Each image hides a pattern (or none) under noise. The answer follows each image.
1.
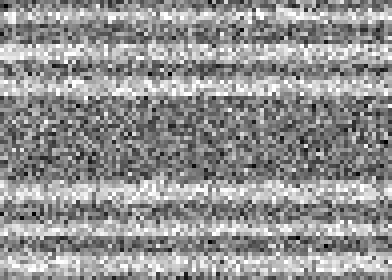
bands of rows
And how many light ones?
6
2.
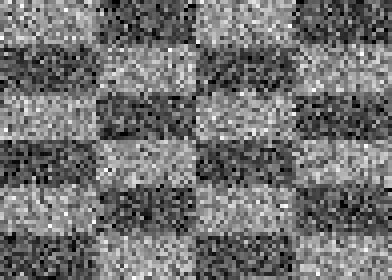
a checkerboard
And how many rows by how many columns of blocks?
6 by 4
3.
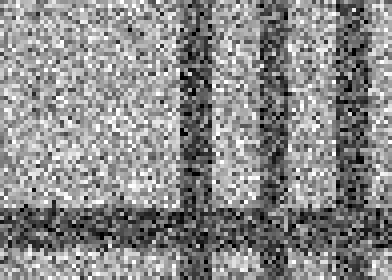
bands of rows crossing bands of columns
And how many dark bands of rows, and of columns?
1 and 3
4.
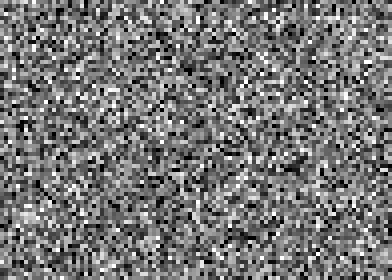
only noise
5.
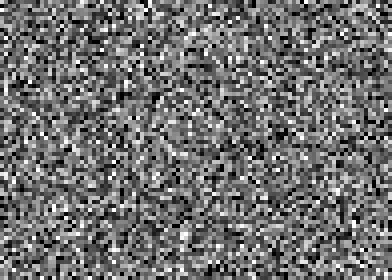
only noise
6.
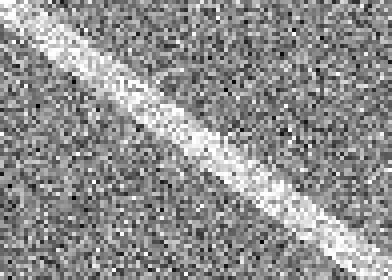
a diagonal band
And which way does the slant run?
top left to bottom right
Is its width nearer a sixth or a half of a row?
a sixth
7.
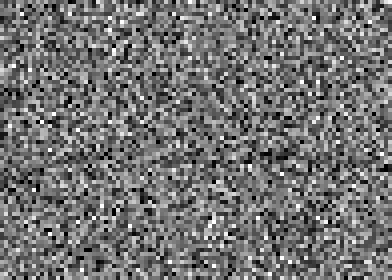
only noise
